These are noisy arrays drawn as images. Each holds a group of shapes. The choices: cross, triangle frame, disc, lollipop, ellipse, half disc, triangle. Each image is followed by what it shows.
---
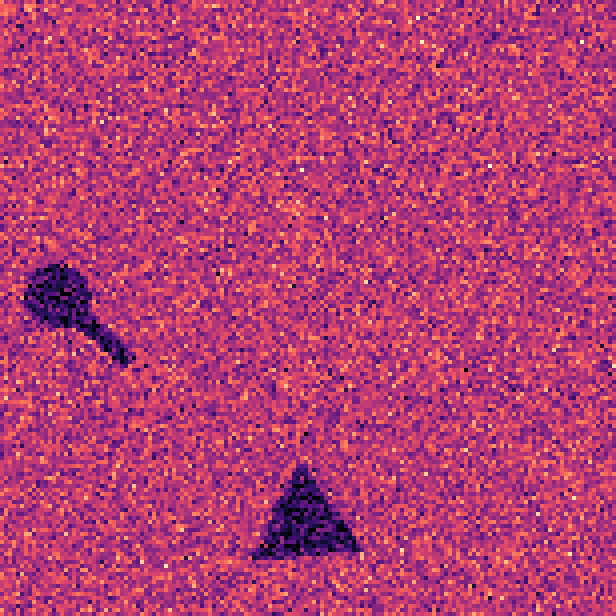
middle left: dark lollipop; bottom middle: dark triangle
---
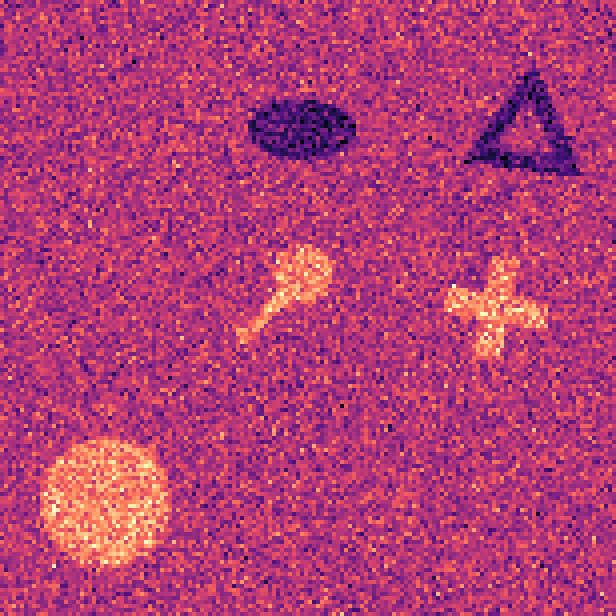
top middle: dark ellipse; top right: dark triangle frame; centre: light lollipop; middle right: light cross; bottom left: light disc
